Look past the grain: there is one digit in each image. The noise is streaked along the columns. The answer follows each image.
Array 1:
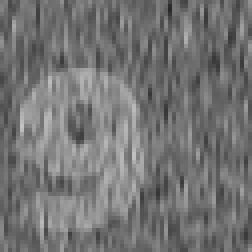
9
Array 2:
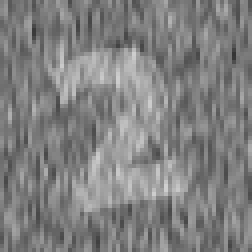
2
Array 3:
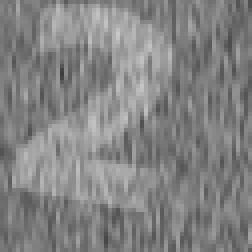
2
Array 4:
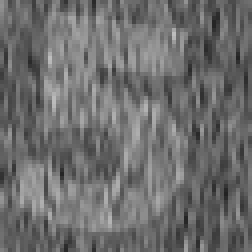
5
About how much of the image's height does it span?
nearly all
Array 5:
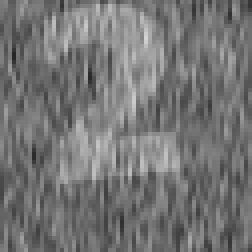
2
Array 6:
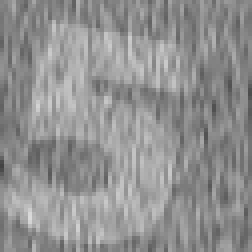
5
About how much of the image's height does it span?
nearly all
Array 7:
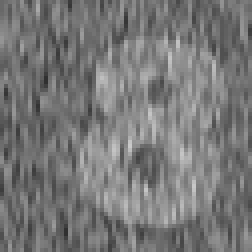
8
